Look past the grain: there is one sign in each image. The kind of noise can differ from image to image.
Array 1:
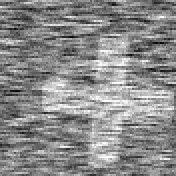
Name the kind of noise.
streaked along the rows
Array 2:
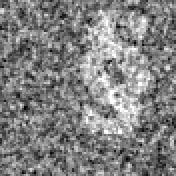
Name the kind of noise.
blotchy
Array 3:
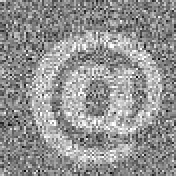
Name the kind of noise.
low rank plus noise
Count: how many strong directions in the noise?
three or four
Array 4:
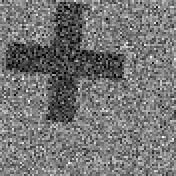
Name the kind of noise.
independent entries
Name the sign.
plus sign
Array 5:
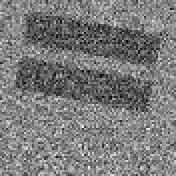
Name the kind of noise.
low rank plus noise
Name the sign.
equals sign
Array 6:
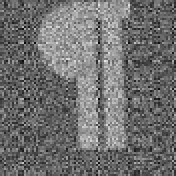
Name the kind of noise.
low rank plus noise
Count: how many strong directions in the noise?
one
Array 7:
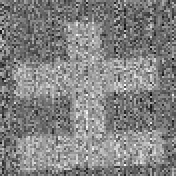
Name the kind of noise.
columns of uneven size
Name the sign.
plus-minus sign
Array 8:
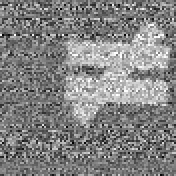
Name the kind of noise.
rows of uneven size
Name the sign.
not-equal sign
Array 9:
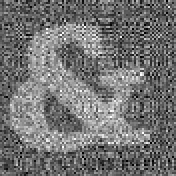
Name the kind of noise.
low rank plus noise
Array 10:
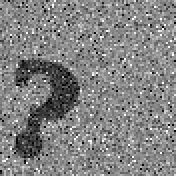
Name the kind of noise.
heavy tails
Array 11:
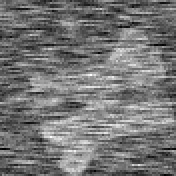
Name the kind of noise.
streaked along the rows
